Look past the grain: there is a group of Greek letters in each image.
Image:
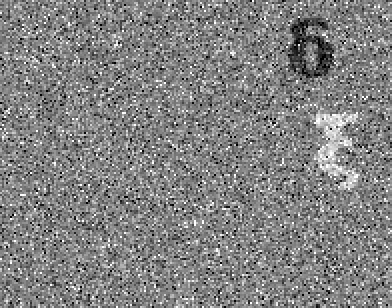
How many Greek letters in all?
2
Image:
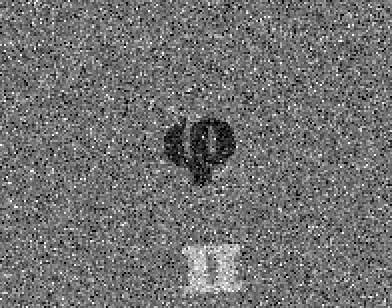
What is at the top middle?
nothing
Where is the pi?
bottom middle
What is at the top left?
nothing
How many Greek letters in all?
2
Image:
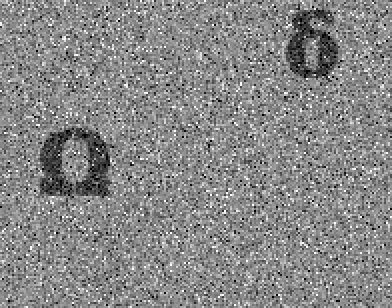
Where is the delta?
top right
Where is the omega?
middle left
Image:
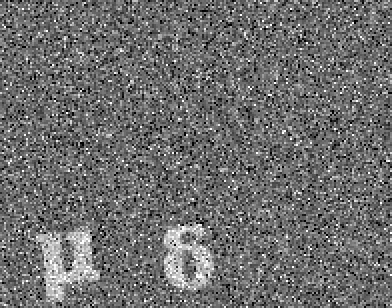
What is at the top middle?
nothing
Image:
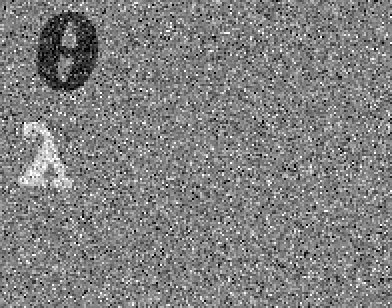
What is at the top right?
nothing
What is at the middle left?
lambda
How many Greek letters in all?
2
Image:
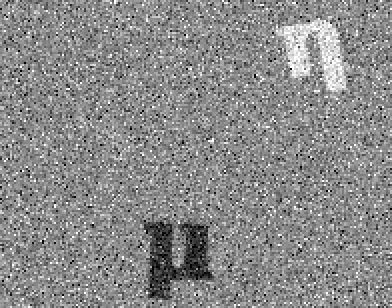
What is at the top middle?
nothing
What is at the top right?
eta
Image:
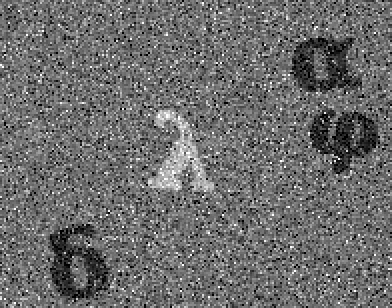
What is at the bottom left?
delta
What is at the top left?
nothing
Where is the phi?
middle right
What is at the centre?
lambda
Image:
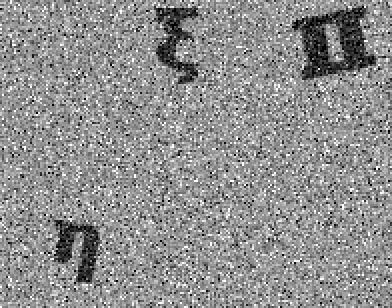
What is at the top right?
pi
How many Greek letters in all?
3
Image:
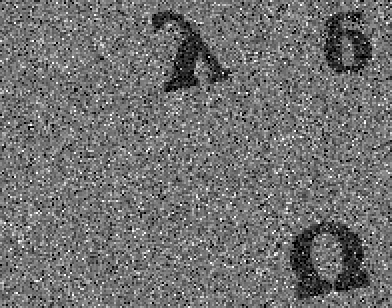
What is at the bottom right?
omega
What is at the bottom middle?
nothing
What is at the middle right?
nothing
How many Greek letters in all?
3
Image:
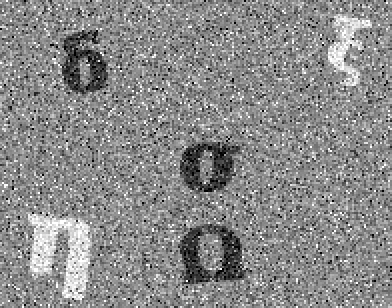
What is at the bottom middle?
omega
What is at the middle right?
nothing
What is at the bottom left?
eta
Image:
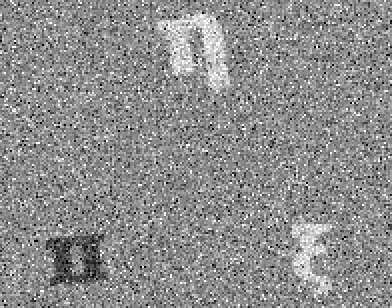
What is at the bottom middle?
nothing
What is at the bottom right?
xi
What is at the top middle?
eta
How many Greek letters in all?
3
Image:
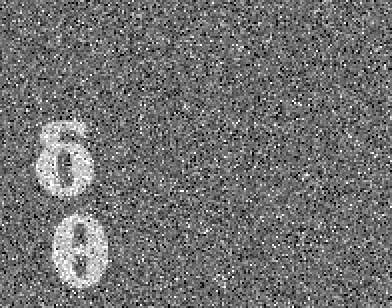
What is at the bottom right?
nothing
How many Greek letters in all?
2
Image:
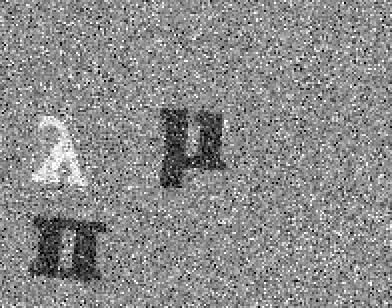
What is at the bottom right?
nothing
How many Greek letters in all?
3
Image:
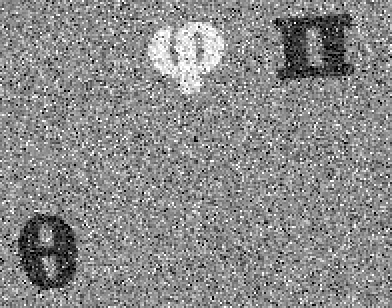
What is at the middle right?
nothing
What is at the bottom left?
theta
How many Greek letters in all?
3
